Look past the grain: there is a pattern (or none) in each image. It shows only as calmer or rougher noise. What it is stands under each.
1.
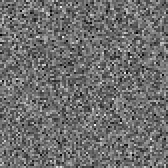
only noise
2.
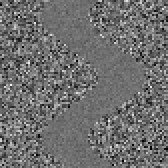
a wavy band
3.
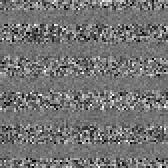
horizontal stripes
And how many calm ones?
5
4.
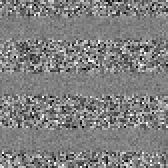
horizontal stripes
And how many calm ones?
3
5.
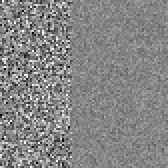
a sharp edge
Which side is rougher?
left
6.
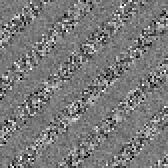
diagonal stripes
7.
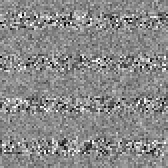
horizontal stripes
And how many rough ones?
4
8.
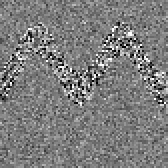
a wavy band
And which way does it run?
left to right
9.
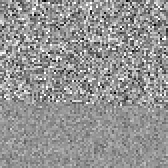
a sharp edge
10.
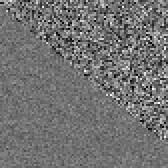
a sharp edge
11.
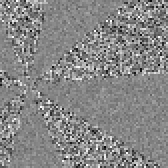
spokes from one point
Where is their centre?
middle left
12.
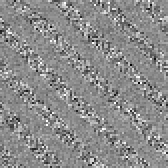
diagonal stripes
